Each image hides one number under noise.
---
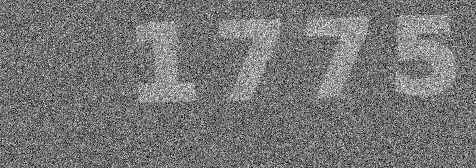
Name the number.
1775
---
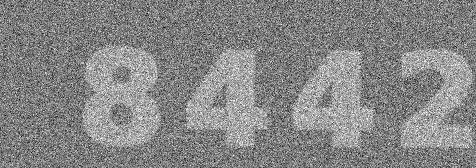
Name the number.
8442
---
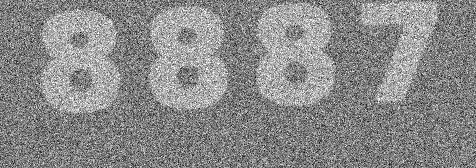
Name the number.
8887
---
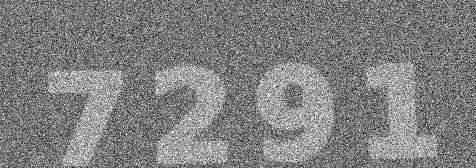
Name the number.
7291
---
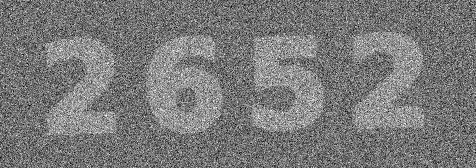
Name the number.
2652
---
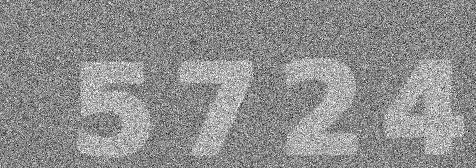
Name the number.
5724
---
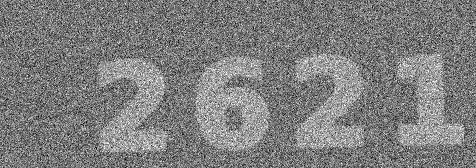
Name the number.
2621
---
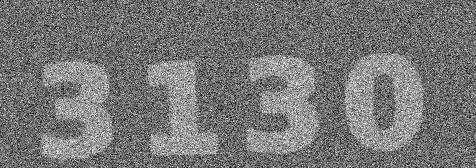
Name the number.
3130
